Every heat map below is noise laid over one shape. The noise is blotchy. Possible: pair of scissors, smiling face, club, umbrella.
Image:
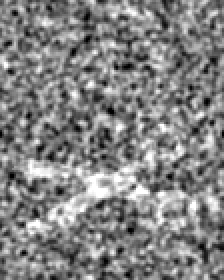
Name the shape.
pair of scissors
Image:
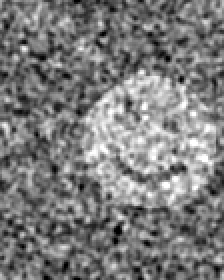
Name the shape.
smiling face
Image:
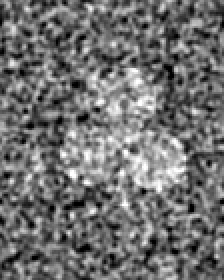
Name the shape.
club
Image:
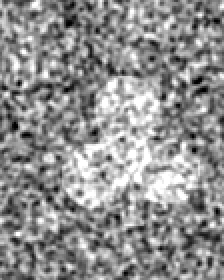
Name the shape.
club
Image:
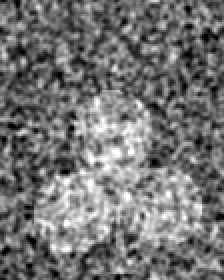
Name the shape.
club
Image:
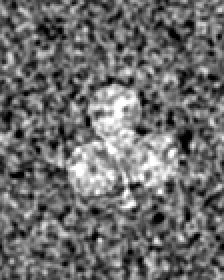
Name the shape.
club
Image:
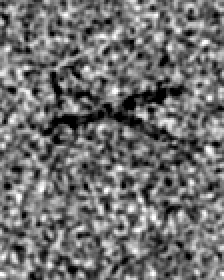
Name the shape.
pair of scissors
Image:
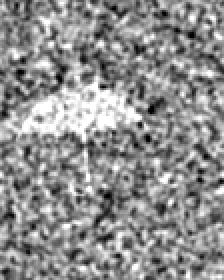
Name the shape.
umbrella
